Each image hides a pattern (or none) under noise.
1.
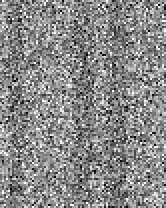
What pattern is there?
bands of columns
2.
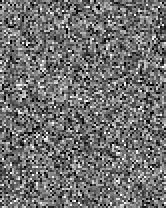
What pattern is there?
only noise
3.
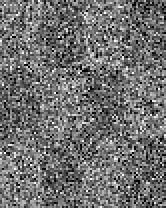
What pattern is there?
a checkerboard
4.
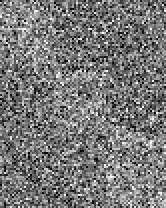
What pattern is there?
blocks along the diagonal
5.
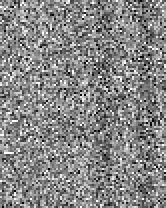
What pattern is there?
bands of columns
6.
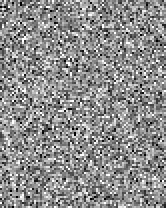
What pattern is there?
only noise
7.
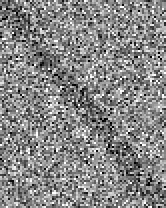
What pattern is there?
a diagonal band
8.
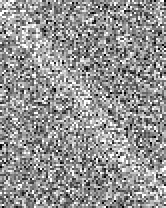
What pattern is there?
a diagonal band
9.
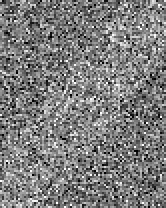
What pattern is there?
a diagonal band
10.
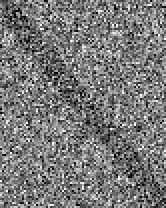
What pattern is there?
a diagonal band
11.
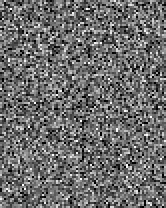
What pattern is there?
only noise
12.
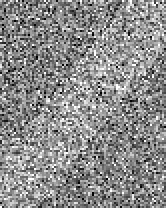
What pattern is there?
a diagonal band
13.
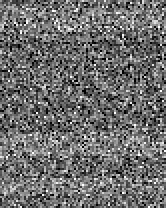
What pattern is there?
bands of rows
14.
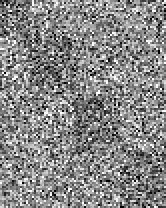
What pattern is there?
blocks along the diagonal
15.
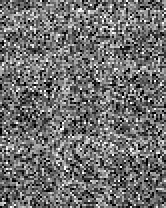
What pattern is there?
bands of rows crossing bands of columns
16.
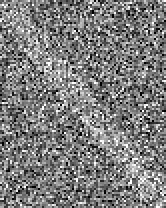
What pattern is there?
a diagonal band
